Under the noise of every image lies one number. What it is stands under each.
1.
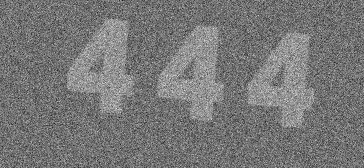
444
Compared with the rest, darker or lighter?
lighter
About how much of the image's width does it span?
two thirds
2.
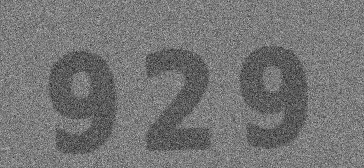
929
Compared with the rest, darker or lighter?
darker
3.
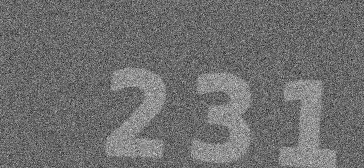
231
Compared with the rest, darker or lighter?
lighter
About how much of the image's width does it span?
two thirds
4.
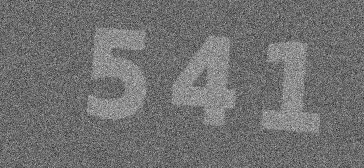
541
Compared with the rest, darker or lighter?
lighter
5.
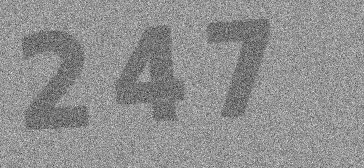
247
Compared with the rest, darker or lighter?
darker
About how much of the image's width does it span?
two thirds
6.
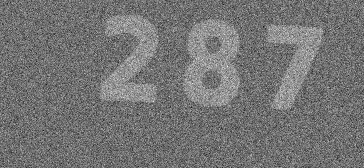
287
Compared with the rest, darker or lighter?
lighter
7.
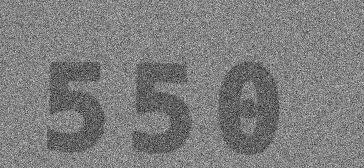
550
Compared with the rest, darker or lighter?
darker
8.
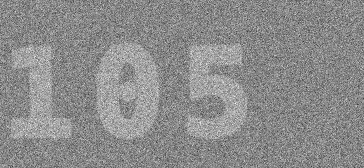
105
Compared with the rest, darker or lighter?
lighter
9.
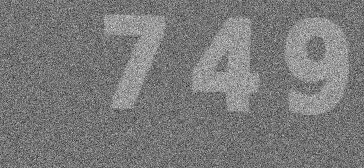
749
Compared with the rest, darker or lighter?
lighter
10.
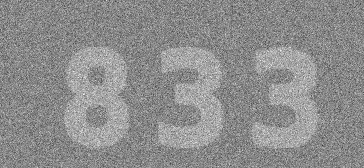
833
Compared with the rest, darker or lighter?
lighter
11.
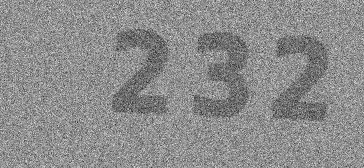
232
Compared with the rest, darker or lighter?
darker
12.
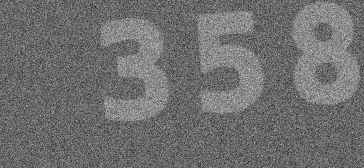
358
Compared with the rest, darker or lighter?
lighter
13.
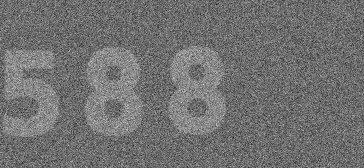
588
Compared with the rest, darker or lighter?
lighter
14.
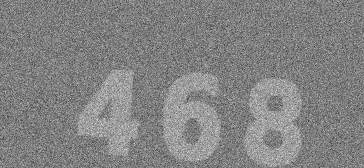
468
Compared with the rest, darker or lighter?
lighter
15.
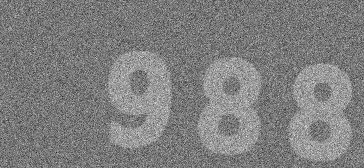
988
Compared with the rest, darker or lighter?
lighter
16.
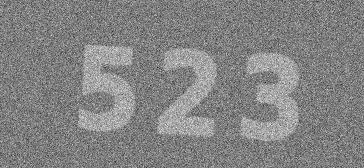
523
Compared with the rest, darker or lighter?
lighter
